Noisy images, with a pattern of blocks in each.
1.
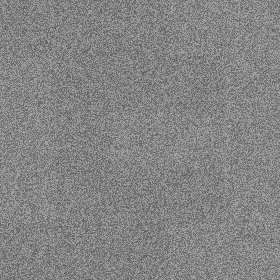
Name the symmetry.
top and bottom mirror each other
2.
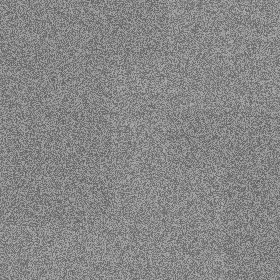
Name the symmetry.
no symmetry
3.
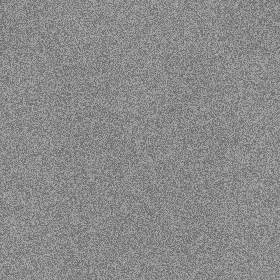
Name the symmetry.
left and right mirror each other
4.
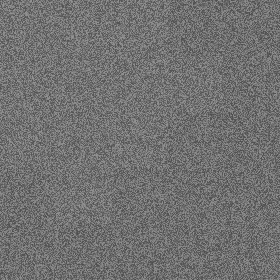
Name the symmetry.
mirrored about the diagonal from the top left
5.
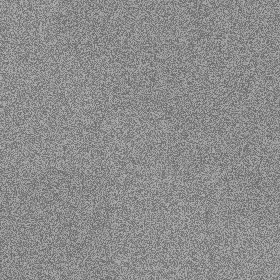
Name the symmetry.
mirrored about the diagonal from the bottom left
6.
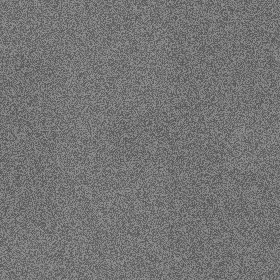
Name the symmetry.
top and bottom mirror each other
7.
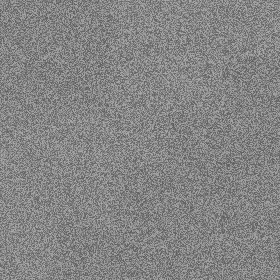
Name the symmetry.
mirrored about the diagonal from the top left
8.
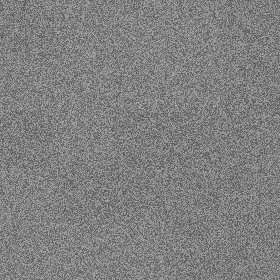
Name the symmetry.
no symmetry
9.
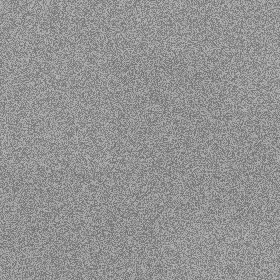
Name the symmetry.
no symmetry
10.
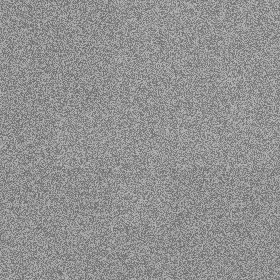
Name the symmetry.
mirrored about the diagonal from the bottom left
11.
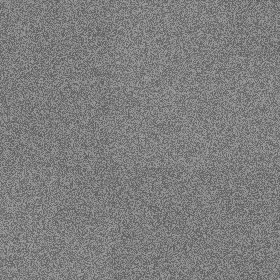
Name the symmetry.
mirrored about the diagonal from the bottom left
